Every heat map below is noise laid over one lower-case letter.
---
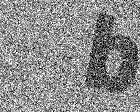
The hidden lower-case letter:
b
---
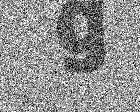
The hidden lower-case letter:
g
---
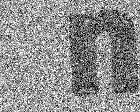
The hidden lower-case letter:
n
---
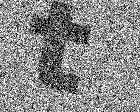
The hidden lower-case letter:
t
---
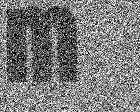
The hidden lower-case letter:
m
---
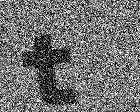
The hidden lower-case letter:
t
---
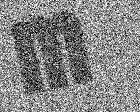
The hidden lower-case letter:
m
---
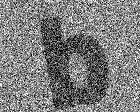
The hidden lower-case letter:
b
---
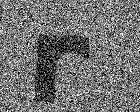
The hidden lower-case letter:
r
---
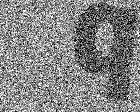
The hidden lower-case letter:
q
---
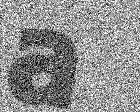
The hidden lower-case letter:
a
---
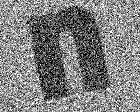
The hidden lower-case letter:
n
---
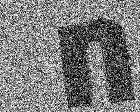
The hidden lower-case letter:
n
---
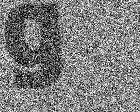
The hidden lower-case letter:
g
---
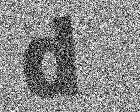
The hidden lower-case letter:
d
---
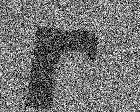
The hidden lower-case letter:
r
